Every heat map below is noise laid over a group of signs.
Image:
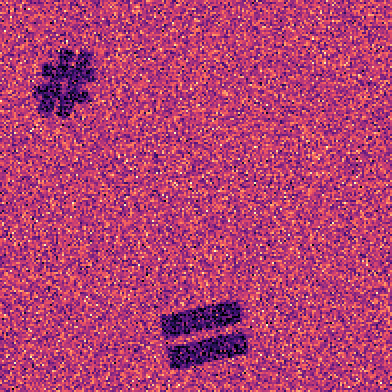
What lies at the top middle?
nothing
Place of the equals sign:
bottom middle
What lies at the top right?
nothing
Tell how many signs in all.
2
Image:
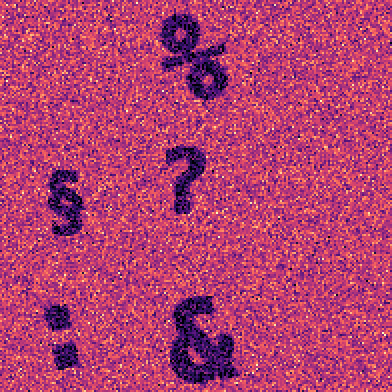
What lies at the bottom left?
colon
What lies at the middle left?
section sign
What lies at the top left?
nothing
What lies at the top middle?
percent sign
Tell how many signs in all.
5
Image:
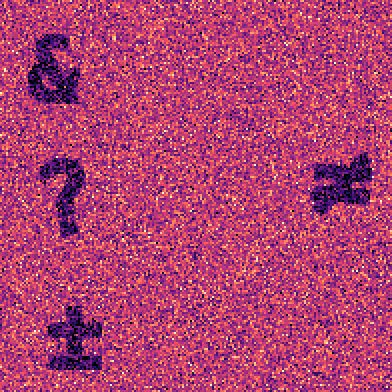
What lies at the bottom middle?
nothing
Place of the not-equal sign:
middle right
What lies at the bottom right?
nothing
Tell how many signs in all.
4
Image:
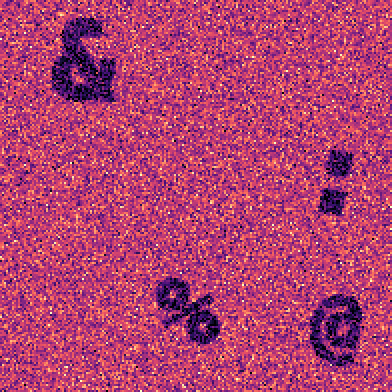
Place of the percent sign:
bottom middle
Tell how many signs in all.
4
